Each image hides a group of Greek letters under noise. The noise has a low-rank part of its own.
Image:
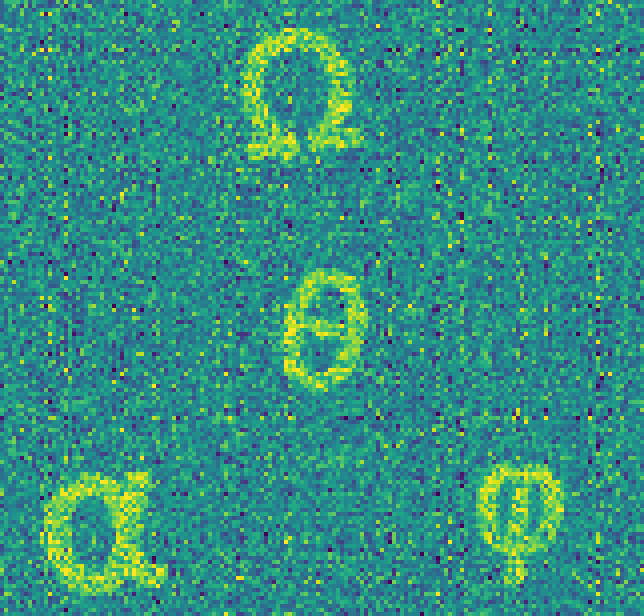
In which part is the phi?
bottom right
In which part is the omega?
top middle
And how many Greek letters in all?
4
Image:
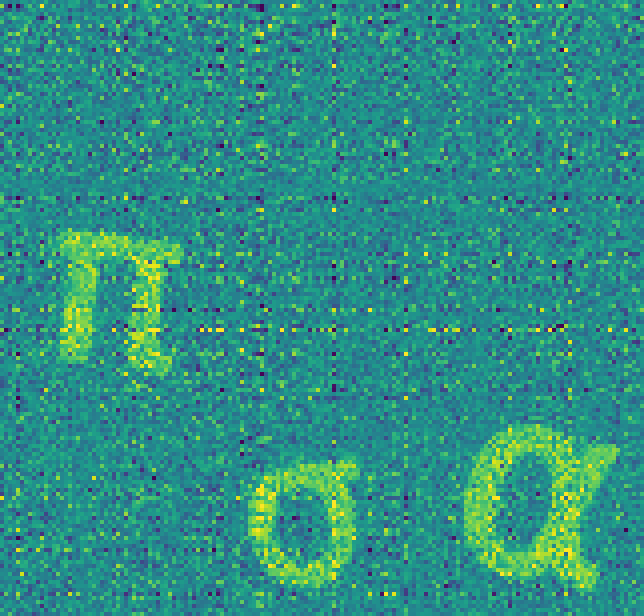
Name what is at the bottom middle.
sigma
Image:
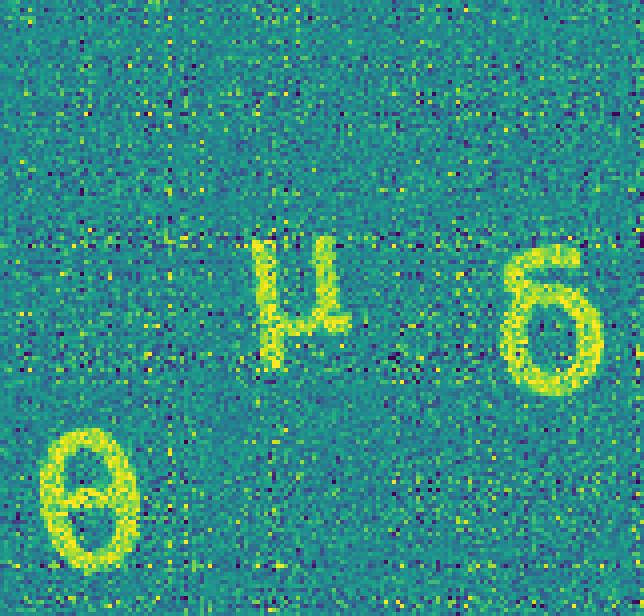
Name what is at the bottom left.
theta
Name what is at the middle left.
nothing
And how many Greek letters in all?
3
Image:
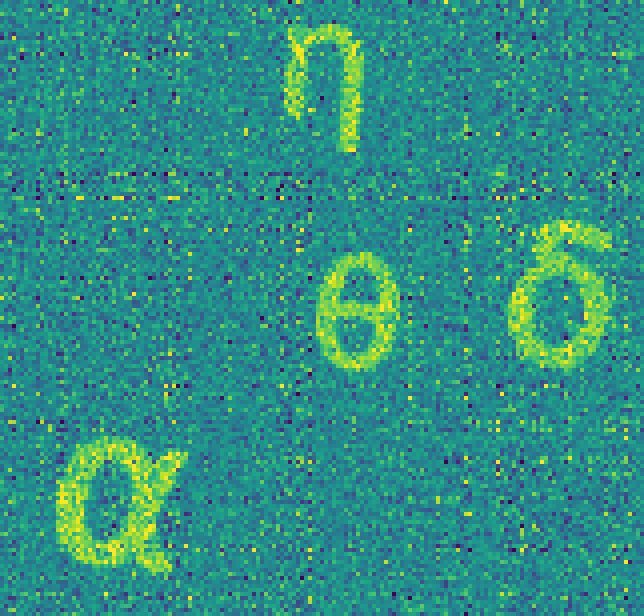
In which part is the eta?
top middle
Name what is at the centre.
theta
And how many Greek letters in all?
4
